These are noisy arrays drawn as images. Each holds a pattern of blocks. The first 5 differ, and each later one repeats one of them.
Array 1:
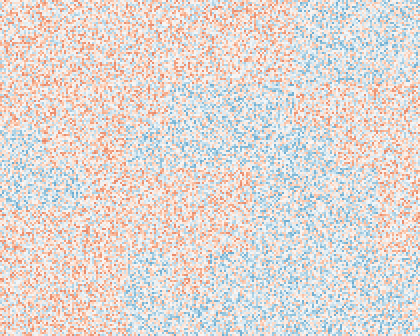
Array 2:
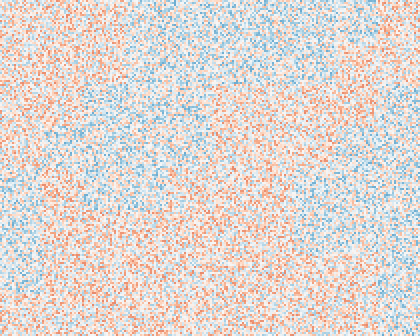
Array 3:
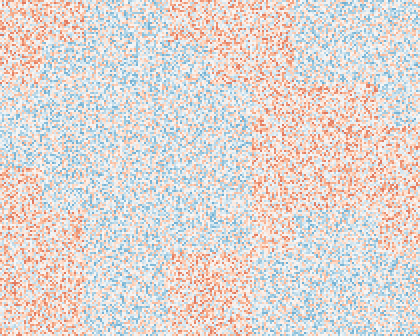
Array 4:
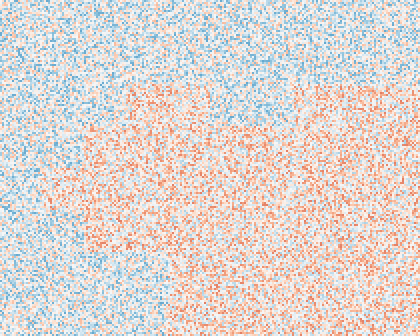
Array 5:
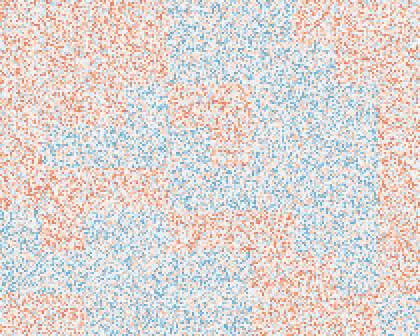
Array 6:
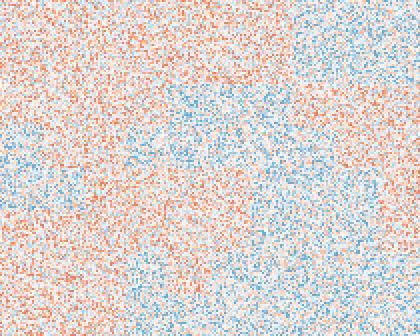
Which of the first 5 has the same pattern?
1
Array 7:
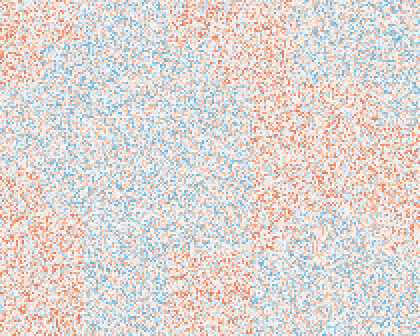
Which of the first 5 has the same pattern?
3
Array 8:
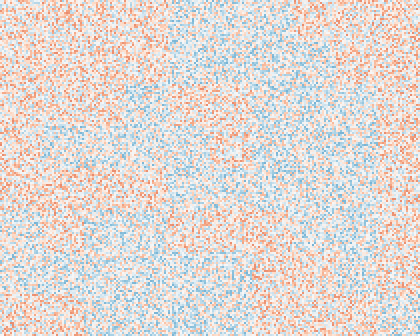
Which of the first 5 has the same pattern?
5
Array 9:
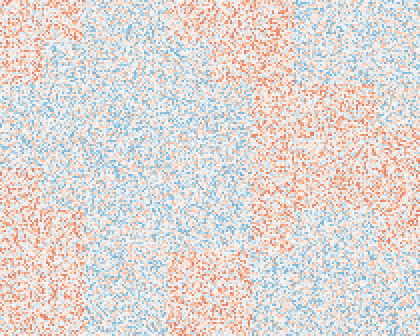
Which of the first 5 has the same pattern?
3
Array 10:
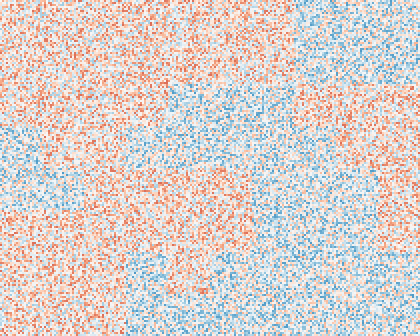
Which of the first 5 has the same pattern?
1
